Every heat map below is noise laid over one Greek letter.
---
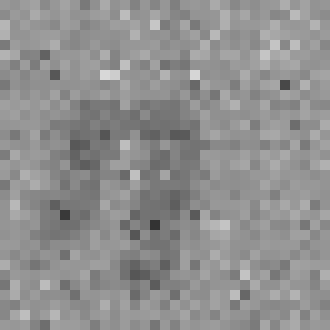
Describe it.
dark eta
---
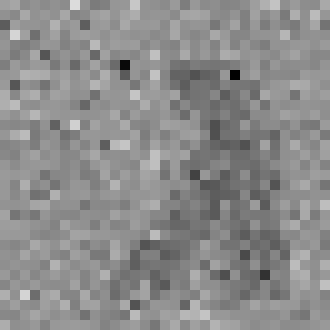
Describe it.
dark lambda
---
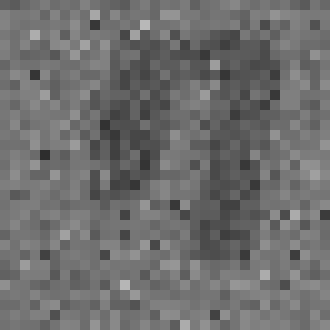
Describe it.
dark eta
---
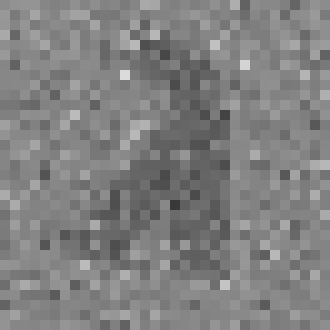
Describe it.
dark lambda
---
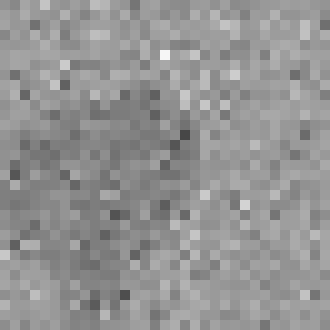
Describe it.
dark phi
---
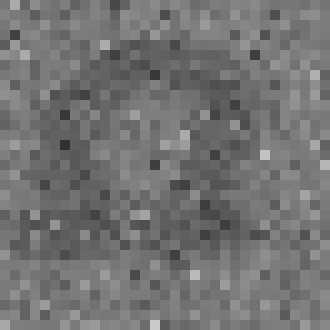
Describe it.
dark omega
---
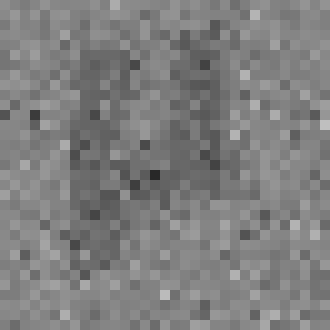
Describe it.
dark mu
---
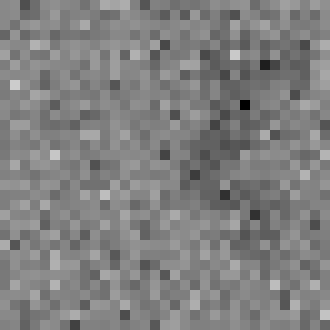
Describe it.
dark xi
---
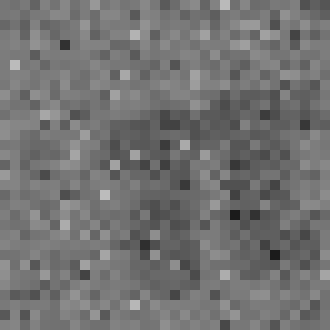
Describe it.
dark pi
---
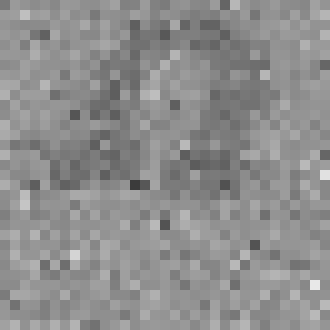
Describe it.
dark omega
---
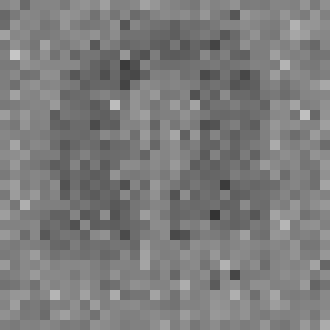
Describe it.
dark omega
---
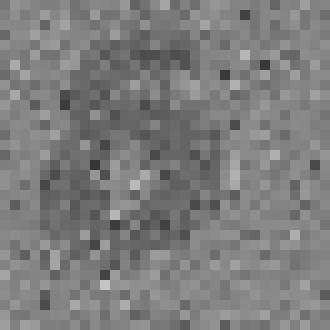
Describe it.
dark delta
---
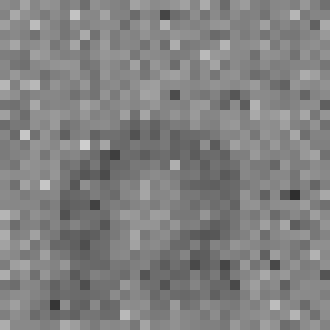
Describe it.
dark omega
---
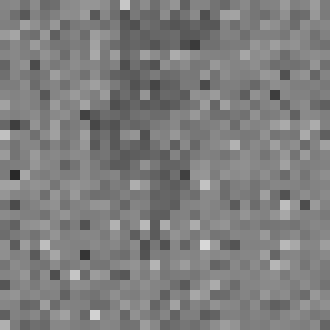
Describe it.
dark xi
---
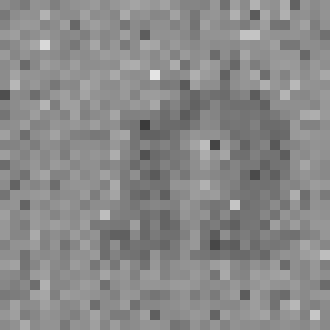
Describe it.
dark omega
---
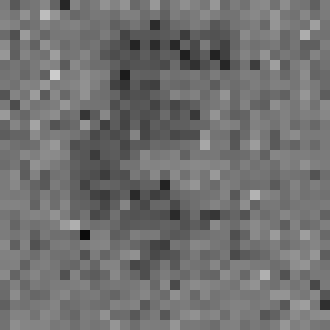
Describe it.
dark xi
